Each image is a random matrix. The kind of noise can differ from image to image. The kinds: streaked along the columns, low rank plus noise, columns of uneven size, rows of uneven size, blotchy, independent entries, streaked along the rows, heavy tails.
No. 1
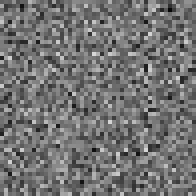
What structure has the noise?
low rank plus noise
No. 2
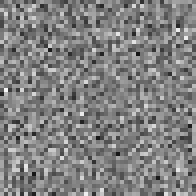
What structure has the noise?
low rank plus noise
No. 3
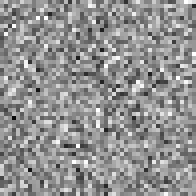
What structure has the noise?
independent entries
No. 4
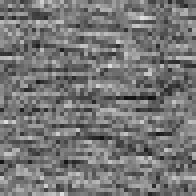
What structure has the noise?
streaked along the rows
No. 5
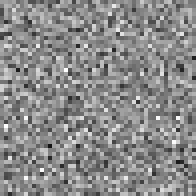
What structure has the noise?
low rank plus noise
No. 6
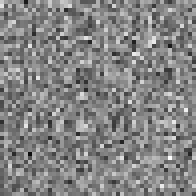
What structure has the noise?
low rank plus noise
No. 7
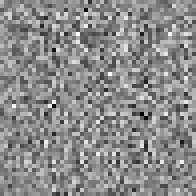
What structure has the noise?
low rank plus noise
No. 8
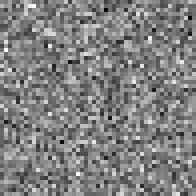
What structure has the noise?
independent entries
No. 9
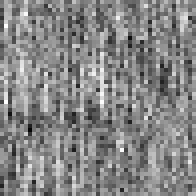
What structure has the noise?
streaked along the columns
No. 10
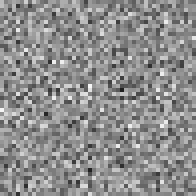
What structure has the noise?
low rank plus noise
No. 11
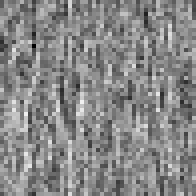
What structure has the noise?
streaked along the columns
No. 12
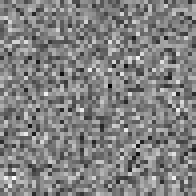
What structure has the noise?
independent entries
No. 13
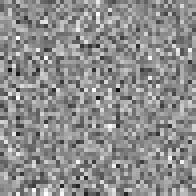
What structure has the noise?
low rank plus noise
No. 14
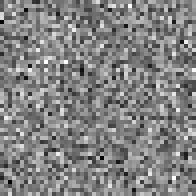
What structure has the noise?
independent entries
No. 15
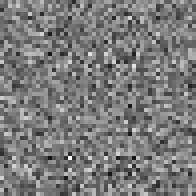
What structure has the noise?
low rank plus noise
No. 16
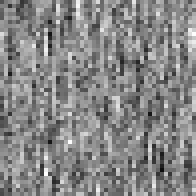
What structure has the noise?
streaked along the columns
